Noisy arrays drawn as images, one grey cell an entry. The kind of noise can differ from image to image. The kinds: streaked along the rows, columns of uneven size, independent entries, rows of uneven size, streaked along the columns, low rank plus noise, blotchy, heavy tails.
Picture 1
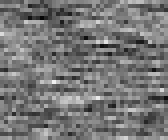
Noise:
streaked along the rows
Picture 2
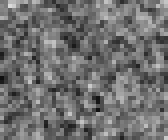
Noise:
blotchy
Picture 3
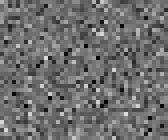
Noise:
heavy tails
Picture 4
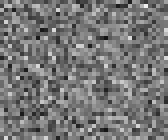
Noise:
low rank plus noise
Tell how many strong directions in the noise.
five to eight
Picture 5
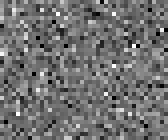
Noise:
heavy tails
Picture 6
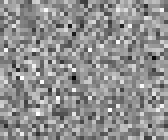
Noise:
independent entries
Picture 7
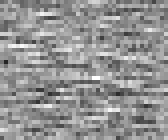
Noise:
streaked along the rows
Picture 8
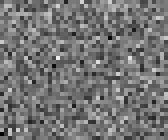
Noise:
independent entries
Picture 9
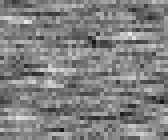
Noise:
streaked along the rows
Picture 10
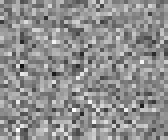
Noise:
low rank plus noise
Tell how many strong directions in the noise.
one
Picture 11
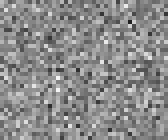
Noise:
independent entries
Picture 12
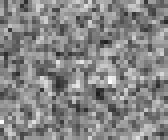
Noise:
blotchy
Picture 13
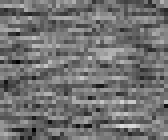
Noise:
streaked along the rows
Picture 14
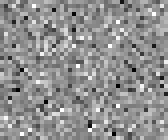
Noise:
heavy tails
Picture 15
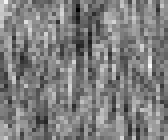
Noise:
streaked along the columns
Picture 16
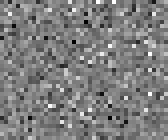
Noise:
heavy tails
